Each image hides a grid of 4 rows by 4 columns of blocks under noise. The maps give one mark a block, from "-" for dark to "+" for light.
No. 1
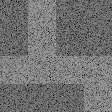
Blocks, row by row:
- + - -
- + - -
+ + + +
- - - +
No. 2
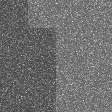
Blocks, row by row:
- + + +
- - + +
- - + +
- - + +
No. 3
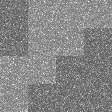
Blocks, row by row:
- + + +
- + + -
+ + - -
+ - - -
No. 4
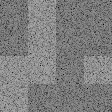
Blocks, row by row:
- + - -
- + - -
+ + - +
+ - - -
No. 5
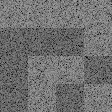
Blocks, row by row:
+ + + +
- - - +
- + + -
- + - +
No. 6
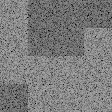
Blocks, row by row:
+ - - -
+ - - +
+ + + +
- + + +
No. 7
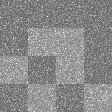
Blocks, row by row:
- - - -
- + + -
+ - + -
- + - +
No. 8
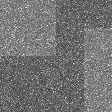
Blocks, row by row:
+ + - -
+ + - +
- - - +
- - - +
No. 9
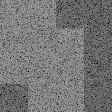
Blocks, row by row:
+ + - -
+ + + -
+ + + -
- + + -
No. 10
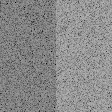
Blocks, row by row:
- - + +
- - + +
- - + +
- - + +
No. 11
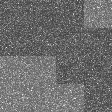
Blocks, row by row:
- - - +
- - - -
+ + - -
+ + + -
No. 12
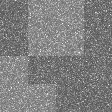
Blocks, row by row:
- + + -
- + + -
+ - - -
+ + - -
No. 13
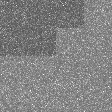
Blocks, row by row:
- - - +
- - + +
+ + + +
+ + + +
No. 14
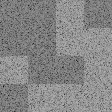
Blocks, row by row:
- - + -
- - + +
+ - - +
- + + +
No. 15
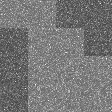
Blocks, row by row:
+ + - -
- + + -
- + + +
- + + +
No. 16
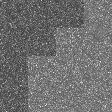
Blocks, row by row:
- - - +
- - + +
- + + +
- + + +
